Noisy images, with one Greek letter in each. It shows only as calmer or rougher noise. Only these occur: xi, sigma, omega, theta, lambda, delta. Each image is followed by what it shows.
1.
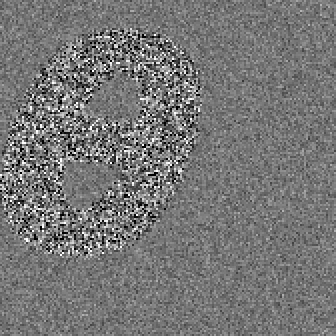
theta
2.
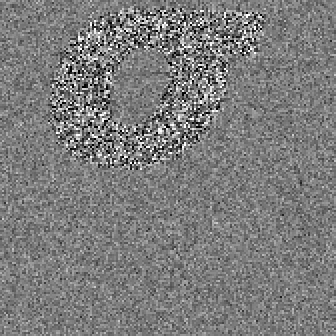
sigma
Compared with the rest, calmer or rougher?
rougher
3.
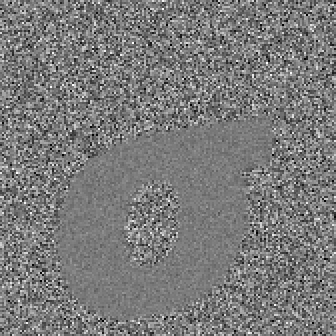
sigma
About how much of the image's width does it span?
two thirds
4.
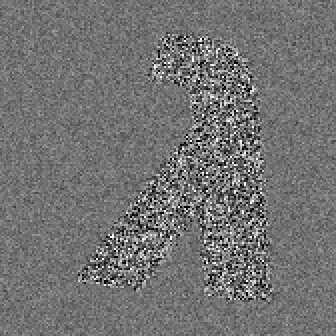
lambda
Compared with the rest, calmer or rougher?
rougher
